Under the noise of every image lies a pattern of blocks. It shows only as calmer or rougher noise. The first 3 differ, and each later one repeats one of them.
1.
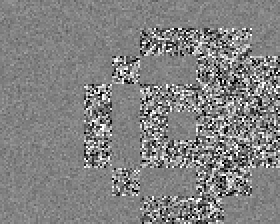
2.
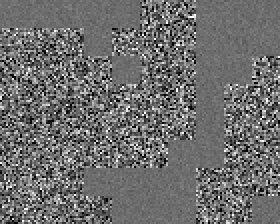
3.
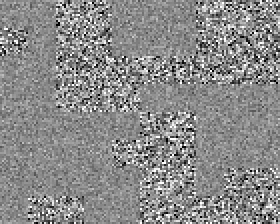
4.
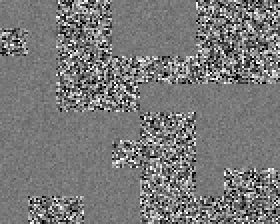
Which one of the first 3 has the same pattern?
3
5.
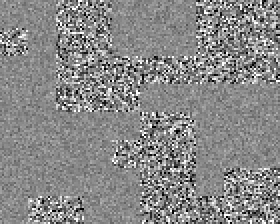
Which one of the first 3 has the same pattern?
3
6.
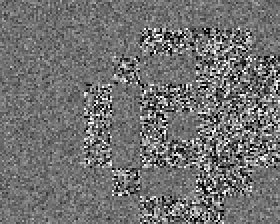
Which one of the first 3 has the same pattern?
1
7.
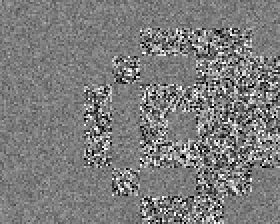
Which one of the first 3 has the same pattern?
1
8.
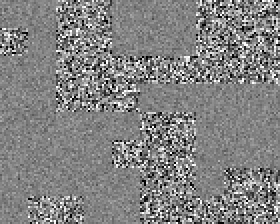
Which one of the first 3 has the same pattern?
3
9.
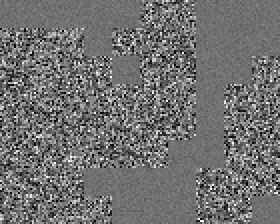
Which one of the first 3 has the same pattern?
2
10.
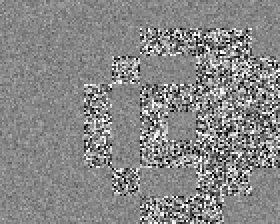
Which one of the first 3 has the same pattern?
1
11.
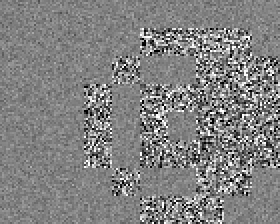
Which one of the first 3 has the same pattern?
1
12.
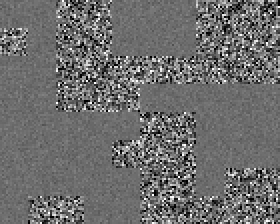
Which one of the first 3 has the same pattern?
3
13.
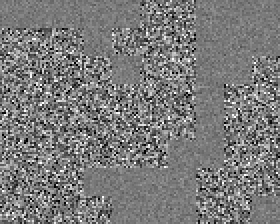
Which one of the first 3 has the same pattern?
2
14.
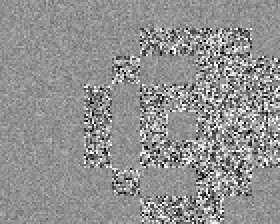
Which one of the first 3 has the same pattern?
1
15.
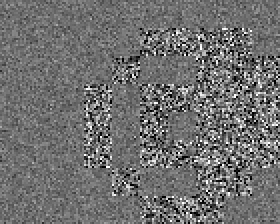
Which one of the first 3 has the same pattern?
1
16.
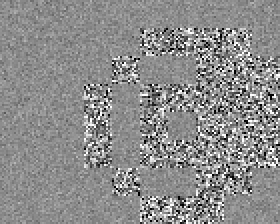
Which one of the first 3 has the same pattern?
1
